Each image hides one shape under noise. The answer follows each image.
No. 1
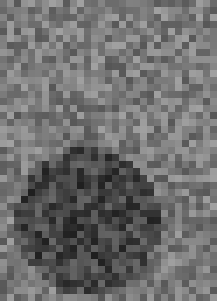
dark disc
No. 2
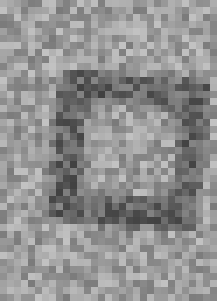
dark square frame
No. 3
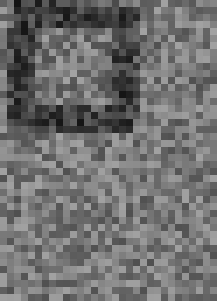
dark square frame
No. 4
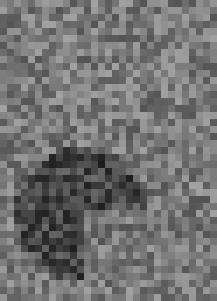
dark disc with a wedge cut out
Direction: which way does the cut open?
down and right
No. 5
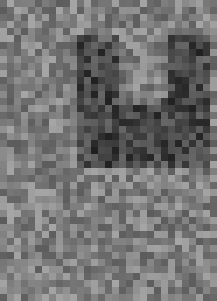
dark square with a notch
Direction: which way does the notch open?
up
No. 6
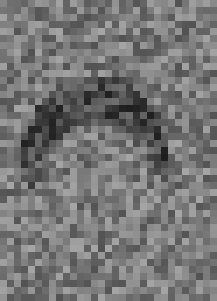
dark crescent
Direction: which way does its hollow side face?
down
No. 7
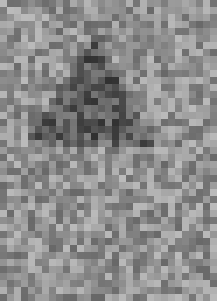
dark triangle
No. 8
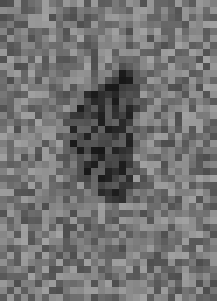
dark half disc, centre
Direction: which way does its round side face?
left
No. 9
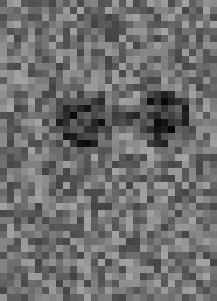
dark dumbbell
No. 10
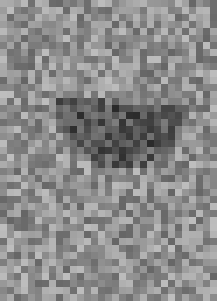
dark half disc
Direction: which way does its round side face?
down
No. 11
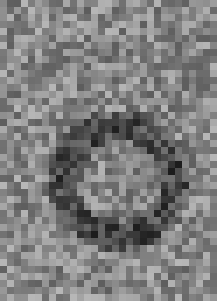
dark ring
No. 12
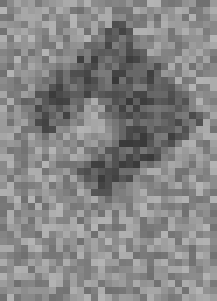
dark square with a notch
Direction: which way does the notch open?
down and left
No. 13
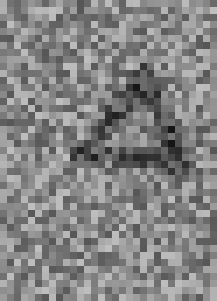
dark triangle frame
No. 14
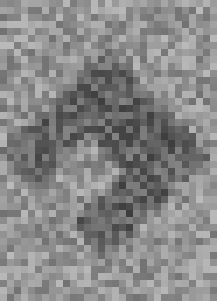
dark square with a notch
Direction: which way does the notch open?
down and left
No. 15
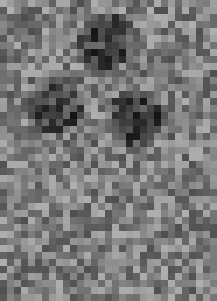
dark three dots
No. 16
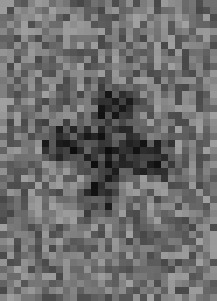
dark cross
